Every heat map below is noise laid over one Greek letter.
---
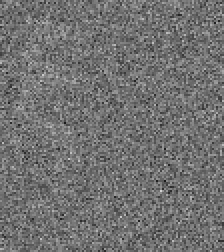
xi
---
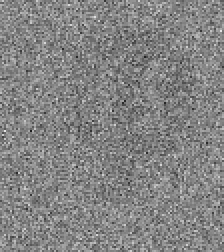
phi
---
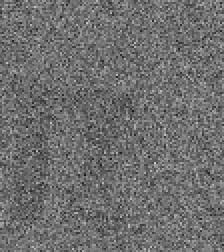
pi
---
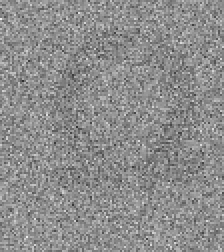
omega
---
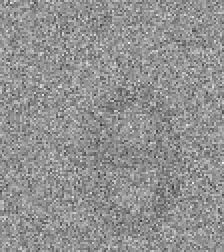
theta
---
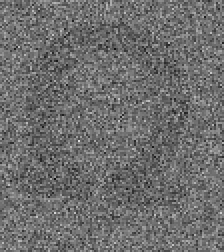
omega
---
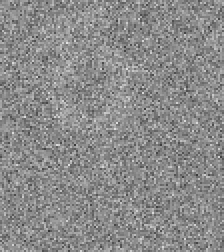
delta
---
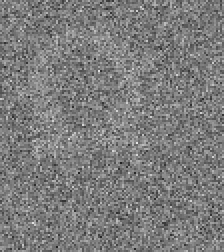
omega
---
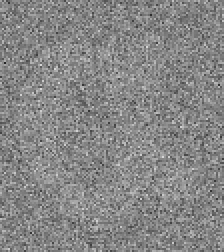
alpha
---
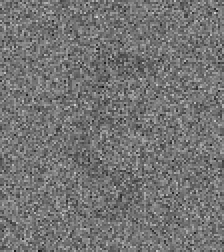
xi
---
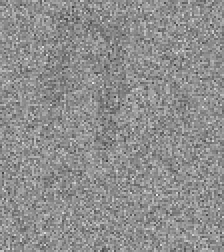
eta
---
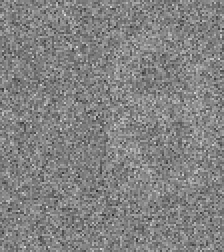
theta
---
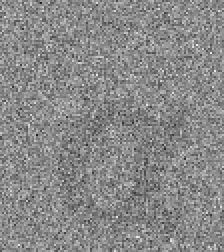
alpha
